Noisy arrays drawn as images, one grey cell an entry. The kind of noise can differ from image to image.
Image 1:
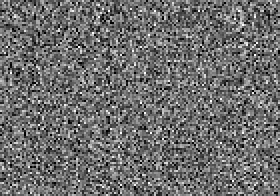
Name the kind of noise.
low rank plus noise
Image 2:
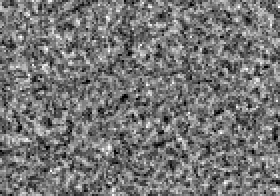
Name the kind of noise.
blotchy
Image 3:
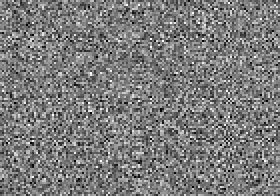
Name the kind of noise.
low rank plus noise
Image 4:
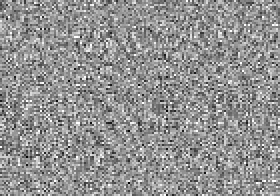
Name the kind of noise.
low rank plus noise
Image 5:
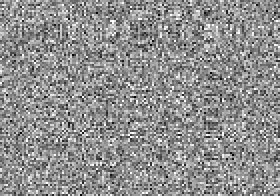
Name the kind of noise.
low rank plus noise
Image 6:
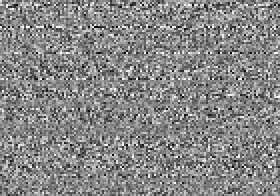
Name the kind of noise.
rows of uneven size
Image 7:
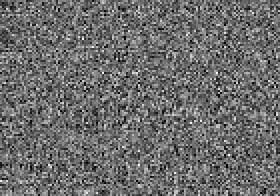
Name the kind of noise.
low rank plus noise
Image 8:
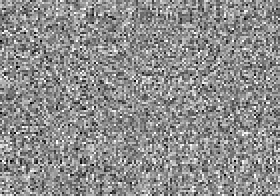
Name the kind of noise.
low rank plus noise
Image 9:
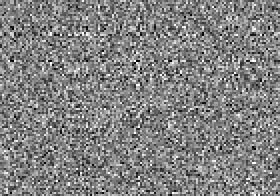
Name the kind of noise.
low rank plus noise
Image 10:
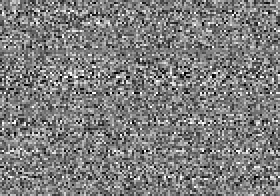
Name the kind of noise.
rows of uneven size
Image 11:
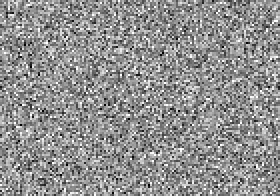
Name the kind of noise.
independent entries
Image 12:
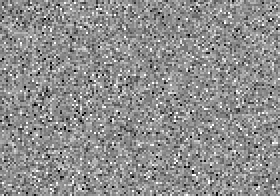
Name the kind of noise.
heavy tails
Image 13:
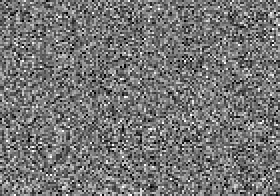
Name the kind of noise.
low rank plus noise
